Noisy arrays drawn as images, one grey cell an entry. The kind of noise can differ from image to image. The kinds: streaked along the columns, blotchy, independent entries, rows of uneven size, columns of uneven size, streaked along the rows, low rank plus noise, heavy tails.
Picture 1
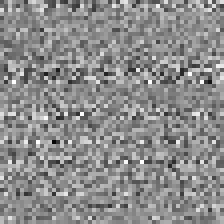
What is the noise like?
rows of uneven size
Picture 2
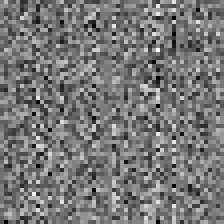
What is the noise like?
columns of uneven size
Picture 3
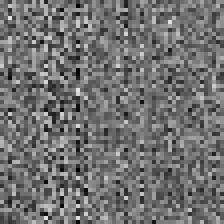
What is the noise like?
columns of uneven size
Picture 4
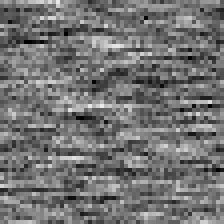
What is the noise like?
streaked along the rows
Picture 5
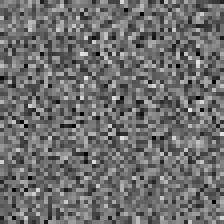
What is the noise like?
low rank plus noise
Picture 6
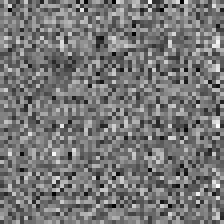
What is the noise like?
low rank plus noise
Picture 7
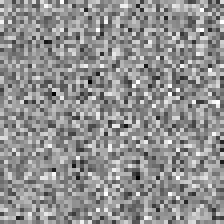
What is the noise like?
low rank plus noise
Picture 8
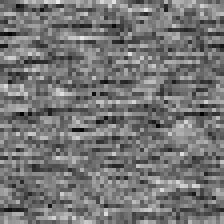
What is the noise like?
streaked along the rows
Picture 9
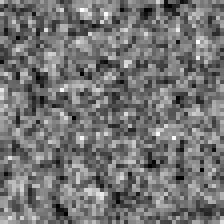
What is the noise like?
blotchy
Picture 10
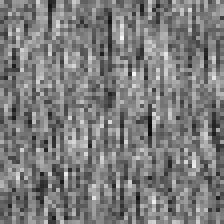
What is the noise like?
streaked along the columns
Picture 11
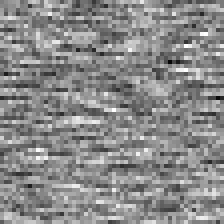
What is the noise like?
streaked along the rows
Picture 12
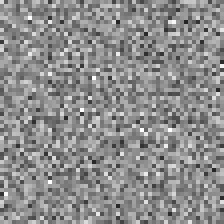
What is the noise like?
low rank plus noise
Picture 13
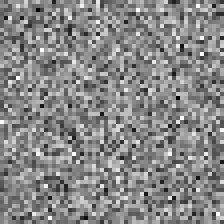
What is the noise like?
independent entries
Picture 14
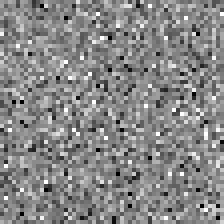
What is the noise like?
heavy tails
